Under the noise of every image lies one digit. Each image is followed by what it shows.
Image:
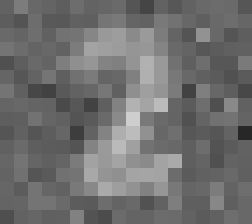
2
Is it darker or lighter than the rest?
lighter
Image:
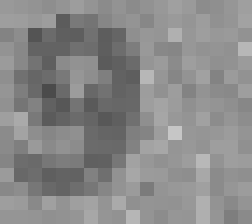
9
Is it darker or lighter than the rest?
darker
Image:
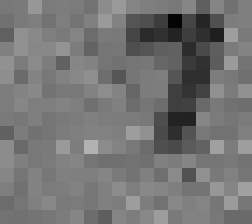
7
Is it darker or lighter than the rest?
darker
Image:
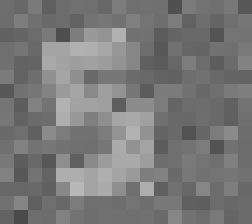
5
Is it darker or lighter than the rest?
lighter
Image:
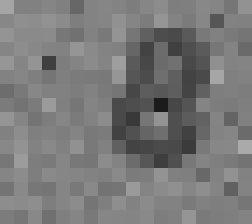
8
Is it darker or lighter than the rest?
darker
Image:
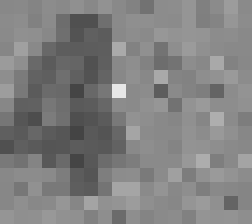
4
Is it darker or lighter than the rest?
darker
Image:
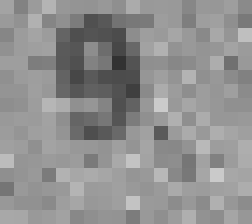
9
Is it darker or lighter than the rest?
darker
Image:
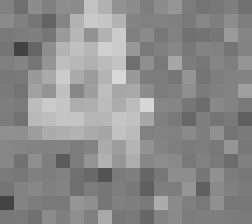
4
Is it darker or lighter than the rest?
lighter
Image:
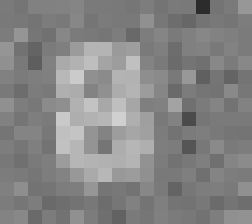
8
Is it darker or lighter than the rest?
lighter
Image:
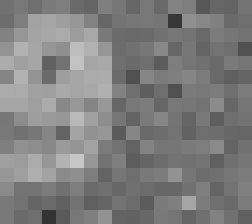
9
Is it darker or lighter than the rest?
lighter
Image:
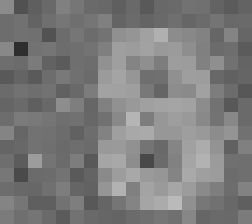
8
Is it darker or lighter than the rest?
lighter
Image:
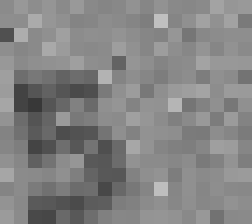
5
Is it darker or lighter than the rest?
darker
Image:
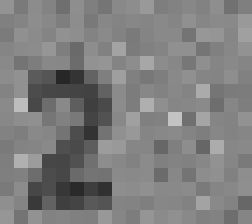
2
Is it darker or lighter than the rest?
darker
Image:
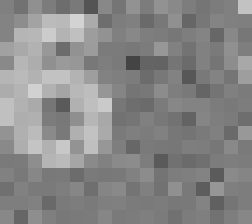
6
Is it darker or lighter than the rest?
lighter
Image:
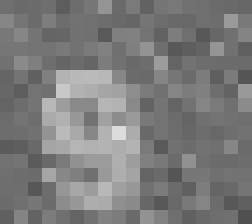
9
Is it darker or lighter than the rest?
lighter
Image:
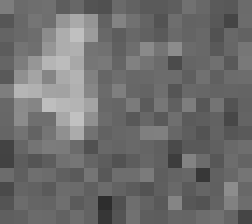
4
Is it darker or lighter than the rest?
lighter
